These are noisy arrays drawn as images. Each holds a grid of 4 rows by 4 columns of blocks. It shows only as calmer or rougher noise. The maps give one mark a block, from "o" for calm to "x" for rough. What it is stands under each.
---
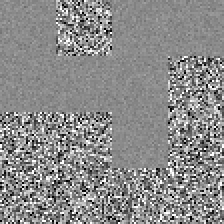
o x o o
o o o x
x x o x
x x x x
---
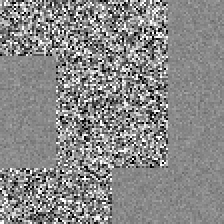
x x x o
o x x o
o x x o
x x o o
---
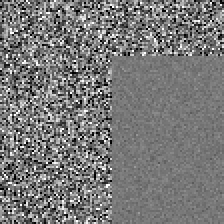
x x x x
x x o o
x x o o
x x o o
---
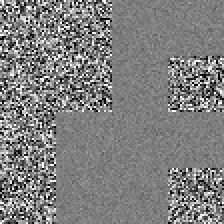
x x o o
x x o x
x o o o
x o o x
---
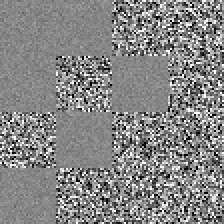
o o x x
o x o x
x o x x
o x x x
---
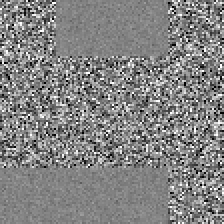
x o o x
x x x x
x x x x
o o o x
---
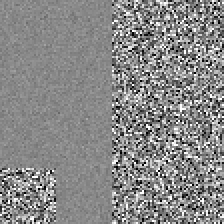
o o x x
o o x x
o o x x
x o x x
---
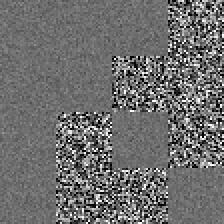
o o o x
o o x x
o x o x
o x x o
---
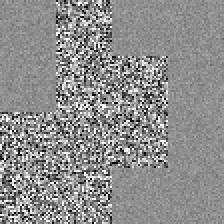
o x o o
o x x o
x x x o
x x o o
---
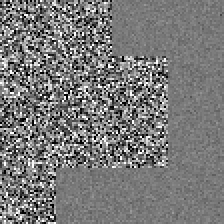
x x o o
x x x o
x x x o
x o o o
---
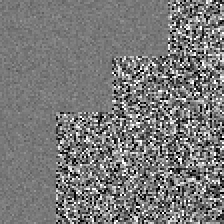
o o o x
o o x x
o x x x
o x x x
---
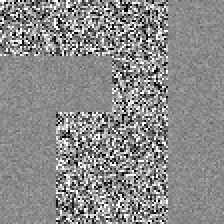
x x x o
o o x o
o x x o
o x x o
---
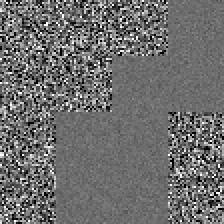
x x x o
x x o o
x o o x
x o o x
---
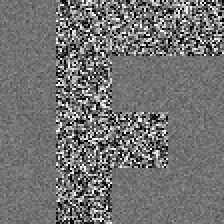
o x x x
o x o o
o x x o
o x o o
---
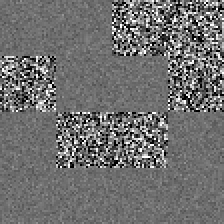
o o x x
x o o x
o x x o
o o o o
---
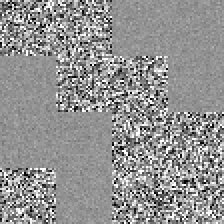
x x o o
o x x o
o o x x
x o x x
